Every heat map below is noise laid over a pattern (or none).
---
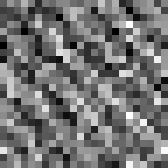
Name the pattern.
diagonal stripes
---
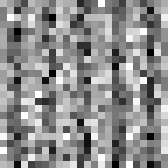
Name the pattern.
vertical stripes
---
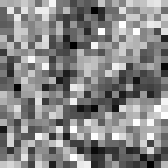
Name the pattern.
spokes from one point
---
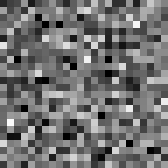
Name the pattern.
only noise
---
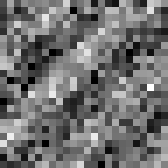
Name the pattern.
diagonal stripes
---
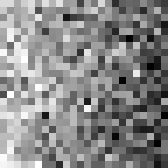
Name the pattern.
a smooth slope
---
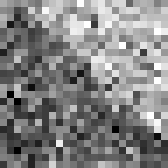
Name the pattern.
a sharp edge
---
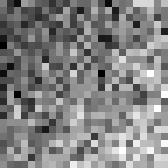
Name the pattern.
a smooth slope
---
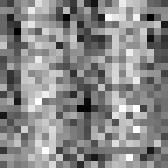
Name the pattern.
vertical stripes
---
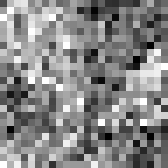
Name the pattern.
spokes from one point
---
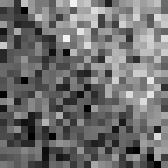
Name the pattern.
a sharp edge
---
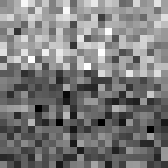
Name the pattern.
a sharp edge
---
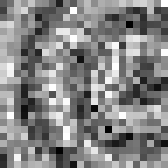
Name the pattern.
rings round one point
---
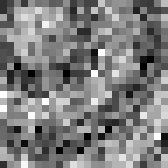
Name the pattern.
rings round one point
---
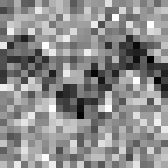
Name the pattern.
a wavy band
